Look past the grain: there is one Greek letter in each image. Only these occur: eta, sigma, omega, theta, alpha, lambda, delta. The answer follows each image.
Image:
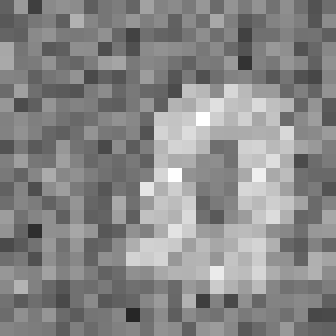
omega
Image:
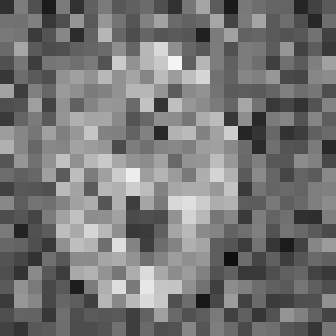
theta
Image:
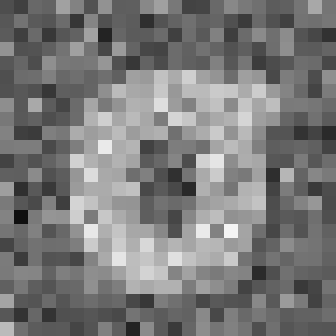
sigma
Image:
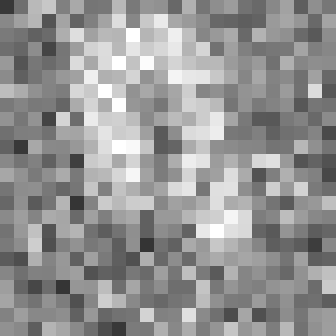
eta
